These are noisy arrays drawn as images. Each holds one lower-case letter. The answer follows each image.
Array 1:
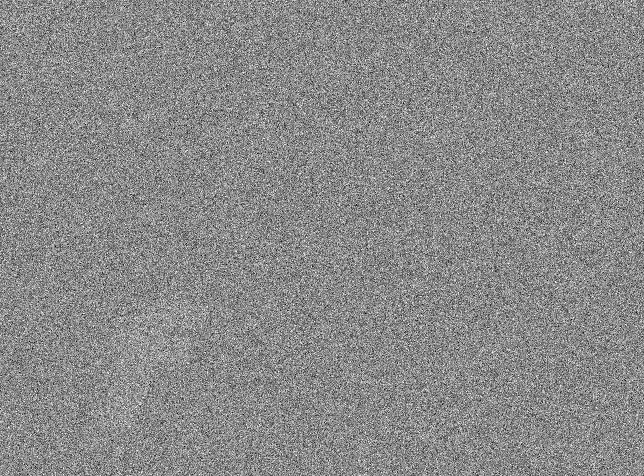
light f, bottom left
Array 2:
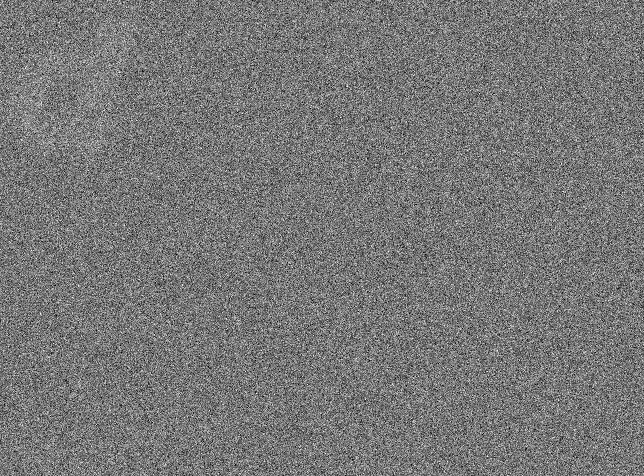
light d, top left
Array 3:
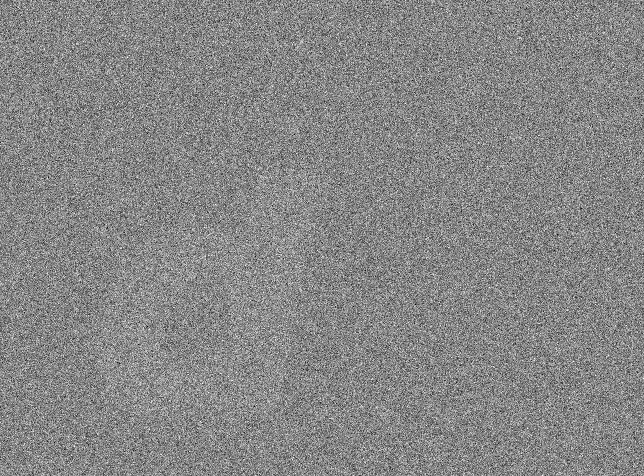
light d
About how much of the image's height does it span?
half
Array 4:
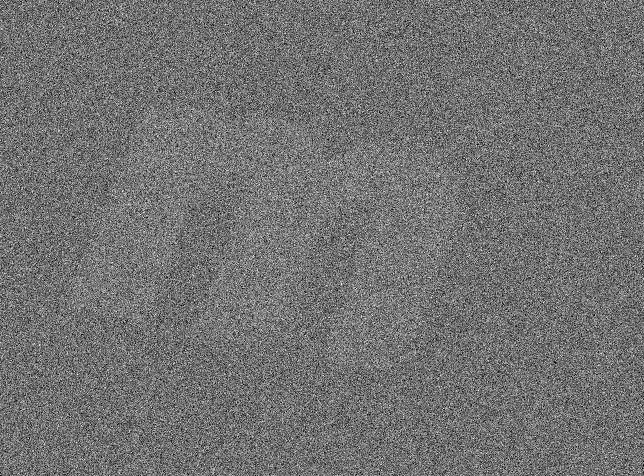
light m
